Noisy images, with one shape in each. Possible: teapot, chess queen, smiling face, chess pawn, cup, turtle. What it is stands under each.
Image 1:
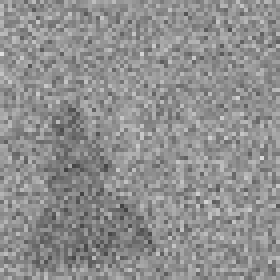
chess pawn
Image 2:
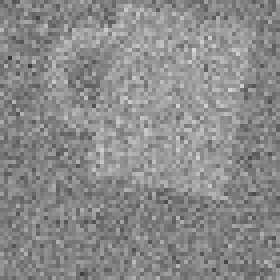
cup
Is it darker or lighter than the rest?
lighter
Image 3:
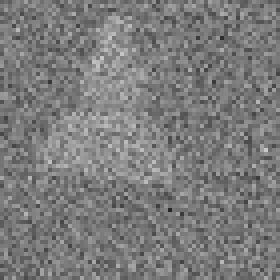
chess pawn
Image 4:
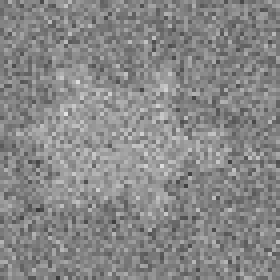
turtle
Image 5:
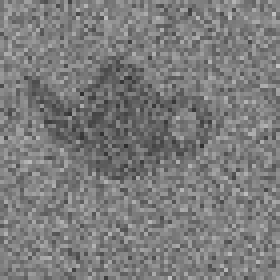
teapot
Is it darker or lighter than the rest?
darker
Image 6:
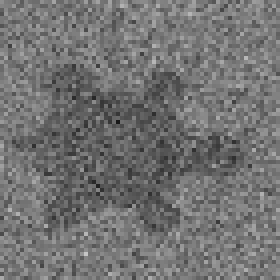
turtle
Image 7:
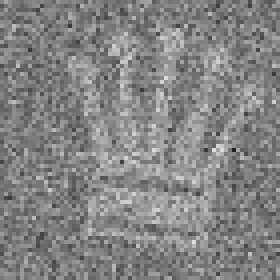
chess queen
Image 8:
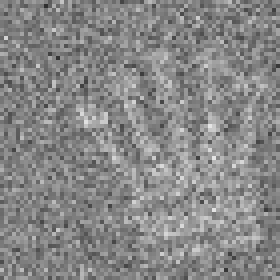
chess queen
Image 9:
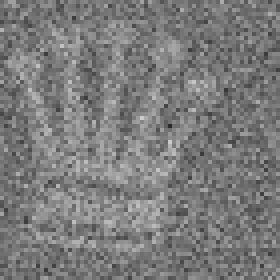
chess queen
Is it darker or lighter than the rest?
lighter
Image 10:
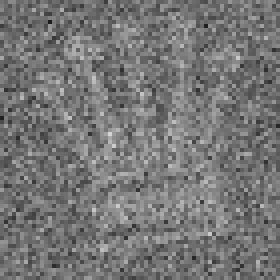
chess queen
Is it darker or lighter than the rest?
lighter
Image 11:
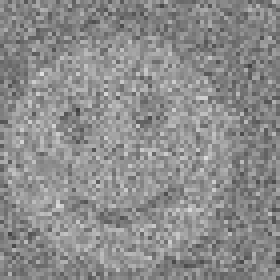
smiling face
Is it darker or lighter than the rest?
lighter
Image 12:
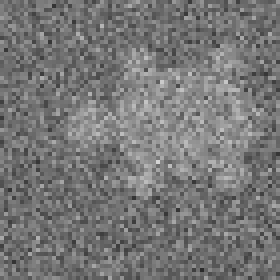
turtle
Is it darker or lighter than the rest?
lighter
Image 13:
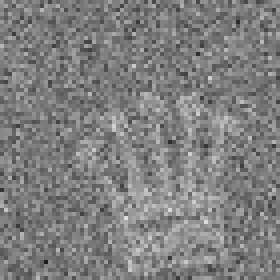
chess queen
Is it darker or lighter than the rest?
lighter
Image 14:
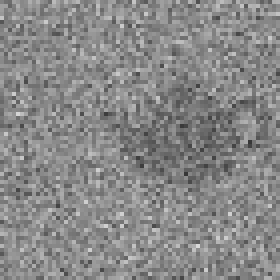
teapot
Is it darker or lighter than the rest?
darker
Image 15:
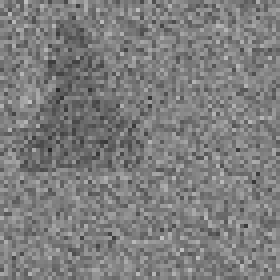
chess pawn
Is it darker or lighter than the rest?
darker
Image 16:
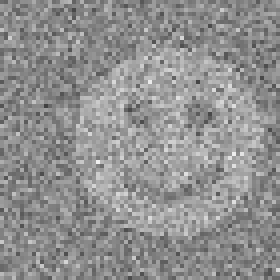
smiling face
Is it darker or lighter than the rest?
lighter
